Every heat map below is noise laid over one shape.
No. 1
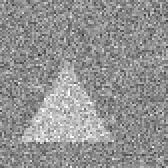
light triangle
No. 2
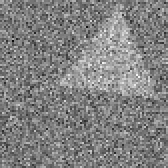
light triangle
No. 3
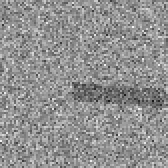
dark bar
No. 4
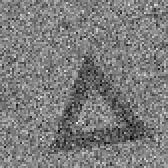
dark triangle frame
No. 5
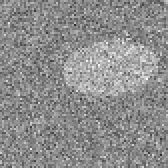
light ellipse
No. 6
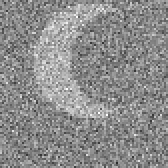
light crescent
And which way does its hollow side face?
right
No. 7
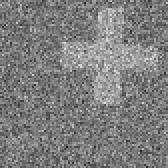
light cross
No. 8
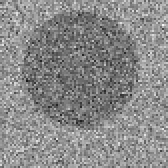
dark disc
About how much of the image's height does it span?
two thirds
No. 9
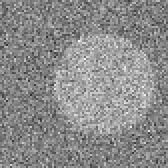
light disc
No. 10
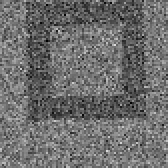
dark square frame
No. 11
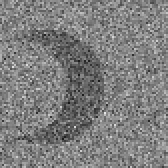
dark crescent
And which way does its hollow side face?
left
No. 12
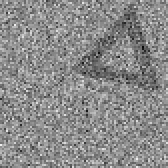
dark triangle frame
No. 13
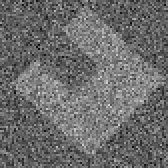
light square with a notch
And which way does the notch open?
up and left
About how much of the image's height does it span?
nearly all
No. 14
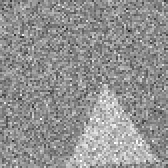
light triangle
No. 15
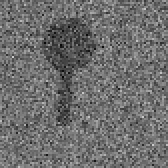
dark lollipop
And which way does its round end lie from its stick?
up
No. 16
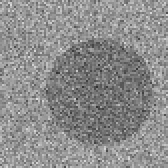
dark disc
